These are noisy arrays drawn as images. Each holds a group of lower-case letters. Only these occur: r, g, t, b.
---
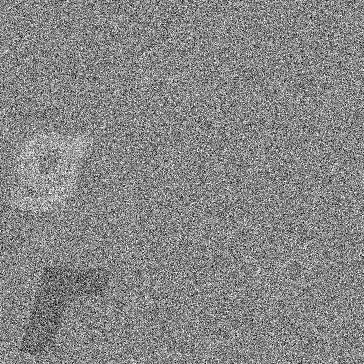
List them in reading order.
middle left: light g; bottom left: dark r
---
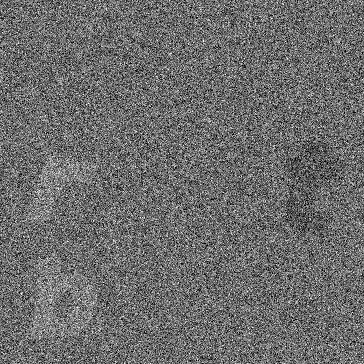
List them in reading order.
middle left: light r; middle right: dark t; bottom left: light b
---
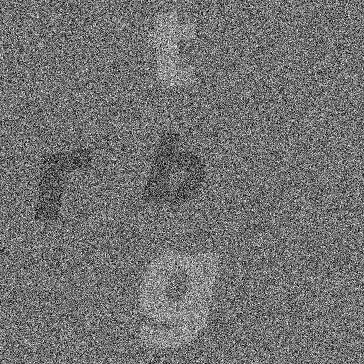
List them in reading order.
top middle: light t; middle left: dark r; centre: dark b; bottom middle: light g
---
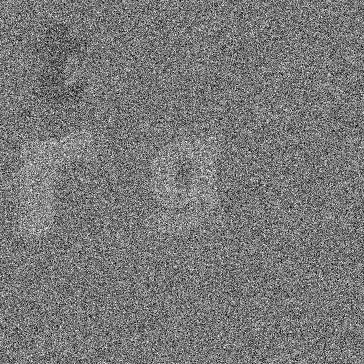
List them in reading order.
top left: dark t; middle left: light r; centre: light g
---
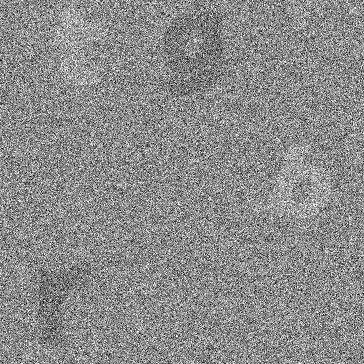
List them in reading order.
top left: light t; top middle: dark g; middle right: light b; bottom left: dark r
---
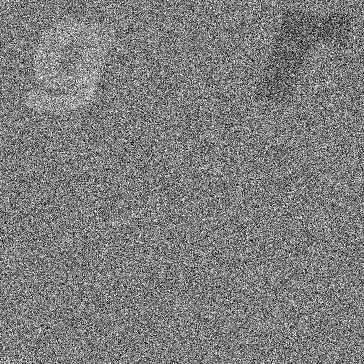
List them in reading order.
top left: light g; top right: dark r
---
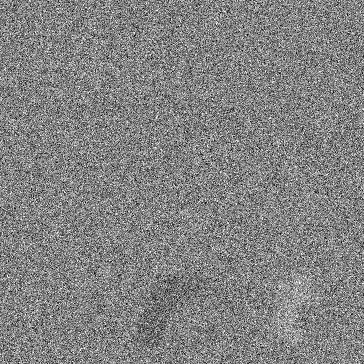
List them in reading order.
bottom middle: dark r; bottom right: light t
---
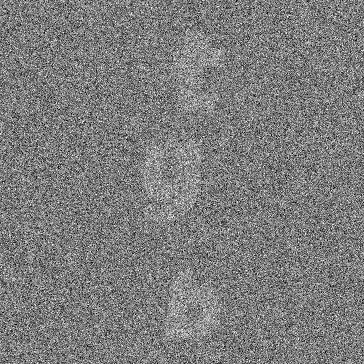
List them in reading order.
top middle: light t; centre: light g; bottom middle: light b
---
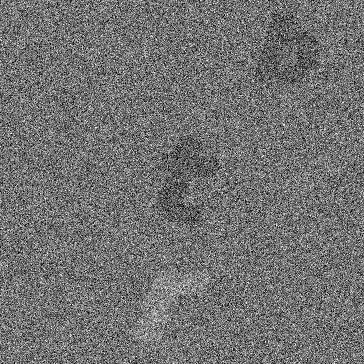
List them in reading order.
top right: dark b; centre: dark t; bottom middle: light r
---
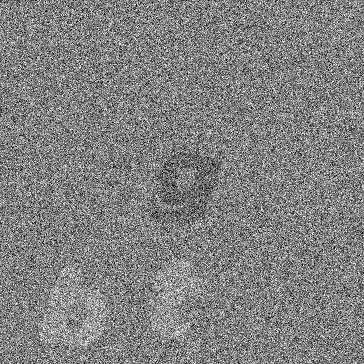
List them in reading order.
centre: dark g; bottom left: light b; bottom middle: light t
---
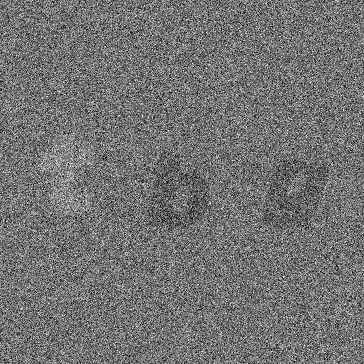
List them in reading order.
middle left: light t; centre: dark b; middle right: dark g
